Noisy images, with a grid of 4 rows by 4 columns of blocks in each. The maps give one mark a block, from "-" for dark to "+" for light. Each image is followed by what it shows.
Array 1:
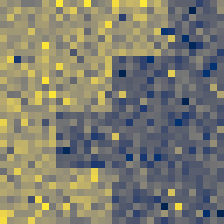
+ + + -
+ + - -
+ - - -
+ + - -
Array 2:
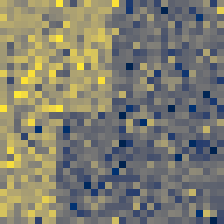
+ + - -
+ + - -
+ - - -
+ - - -
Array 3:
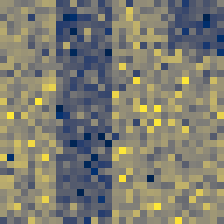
+ - + -
+ - + +
+ - + +
+ - + +
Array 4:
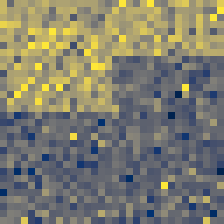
+ + + +
+ + - -
- - - -
- - - -
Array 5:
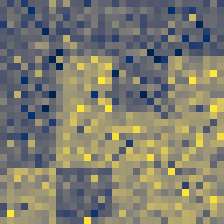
- - - -
- + - +
- + + +
+ - + +
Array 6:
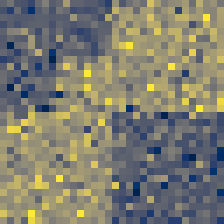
- - + +
- + + +
+ + - -
+ + - -
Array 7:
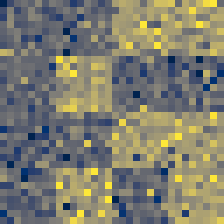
- - + +
- + - -
- - + +
- + - +
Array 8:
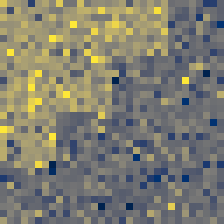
+ + + -
+ + - -
+ - - -
- - - -
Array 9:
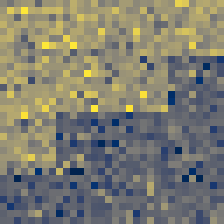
+ + + +
+ + + -
+ - - -
- - - -
